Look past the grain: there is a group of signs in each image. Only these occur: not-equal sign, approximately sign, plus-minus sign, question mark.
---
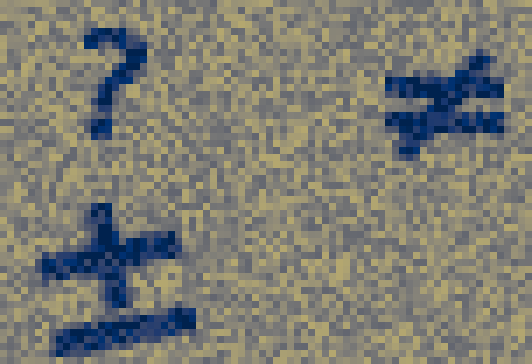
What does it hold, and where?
top left: dark question mark; top right: dark not-equal sign; bottom left: dark plus-minus sign
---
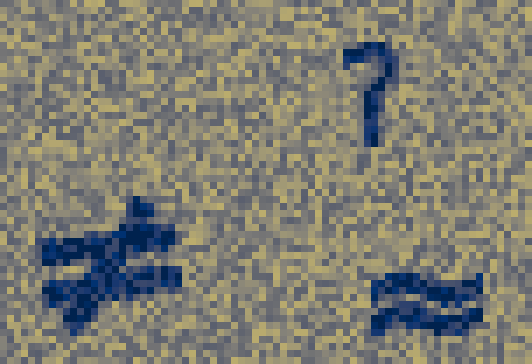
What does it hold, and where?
top right: dark question mark; bottom left: dark not-equal sign; bottom right: dark approximately sign
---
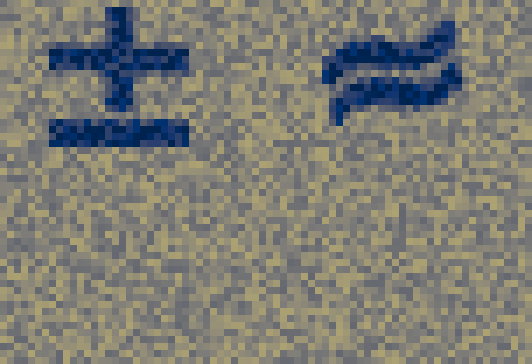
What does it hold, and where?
top left: dark plus-minus sign; top right: dark approximately sign
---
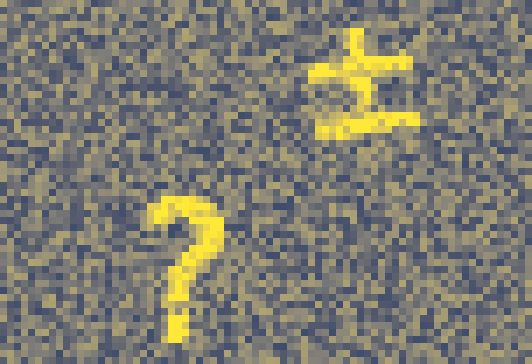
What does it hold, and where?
top right: light plus-minus sign; bottom left: light question mark
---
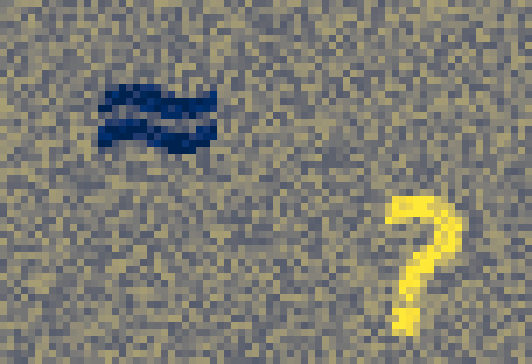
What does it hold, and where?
top left: dark approximately sign; bottom right: light question mark
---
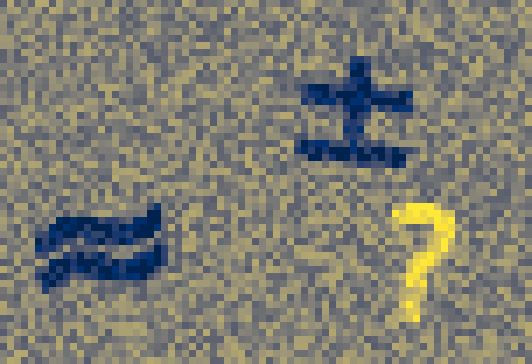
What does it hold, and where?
top right: dark plus-minus sign; bottom left: dark approximately sign; bottom right: light question mark
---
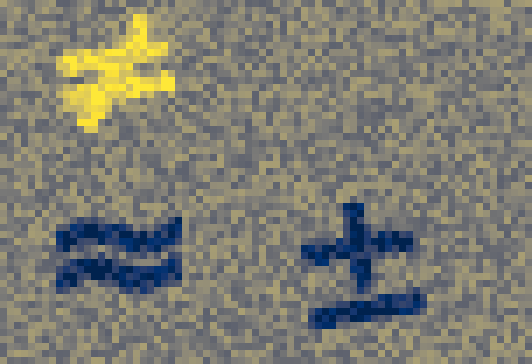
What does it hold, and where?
top left: light not-equal sign; bottom left: dark approximately sign; bottom right: dark plus-minus sign
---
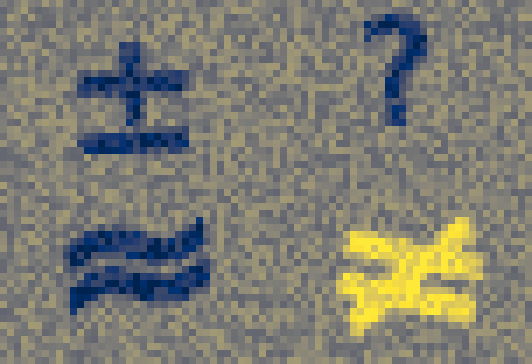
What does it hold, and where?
top left: dark plus-minus sign; top right: dark question mark; bottom left: dark approximately sign; bottom right: light not-equal sign
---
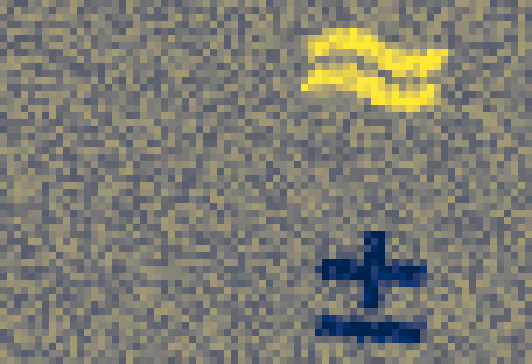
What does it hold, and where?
top right: light approximately sign; bottom right: dark plus-minus sign
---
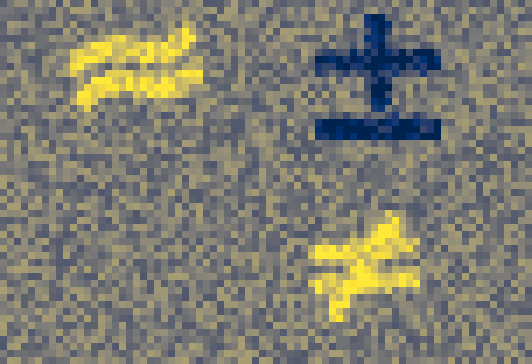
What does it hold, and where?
top left: light approximately sign; top right: dark plus-minus sign; bottom right: light not-equal sign
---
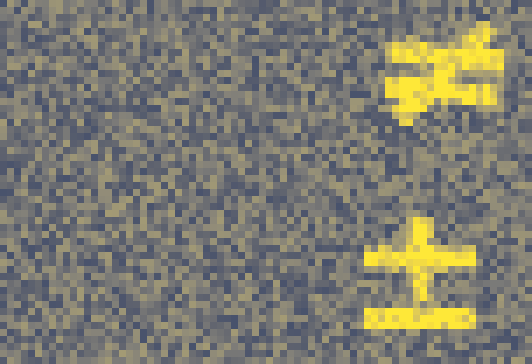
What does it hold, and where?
top right: light not-equal sign; bottom right: light plus-minus sign
